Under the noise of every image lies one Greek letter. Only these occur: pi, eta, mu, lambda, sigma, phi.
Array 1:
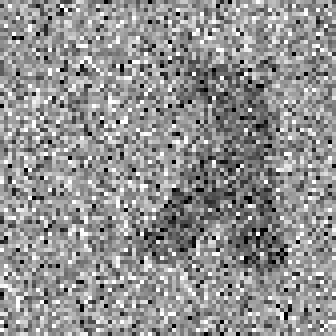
lambda
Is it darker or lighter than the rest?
darker
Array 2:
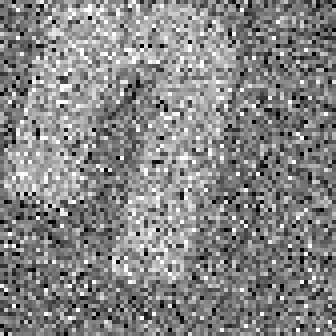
eta
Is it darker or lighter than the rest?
lighter
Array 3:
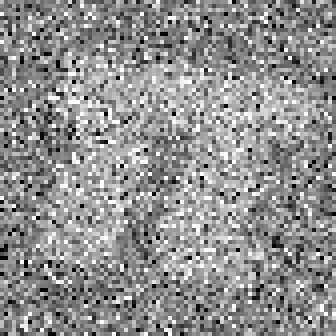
pi
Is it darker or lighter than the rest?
lighter
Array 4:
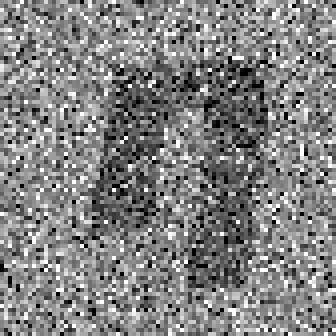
eta
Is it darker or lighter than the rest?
darker
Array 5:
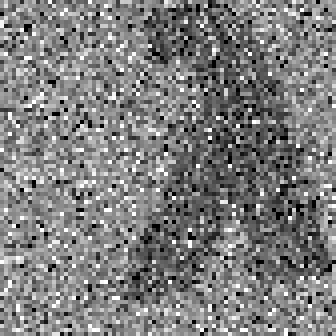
lambda
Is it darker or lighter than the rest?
darker
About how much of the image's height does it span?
nearly all
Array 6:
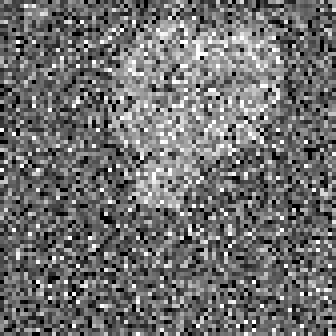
phi
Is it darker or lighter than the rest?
lighter
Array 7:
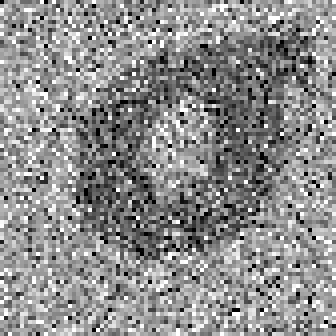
sigma
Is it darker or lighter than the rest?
darker
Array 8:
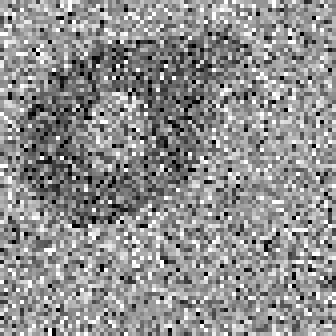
sigma
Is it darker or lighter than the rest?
darker
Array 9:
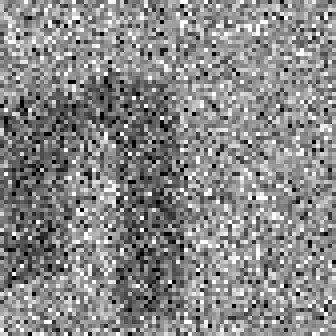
eta
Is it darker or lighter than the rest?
darker
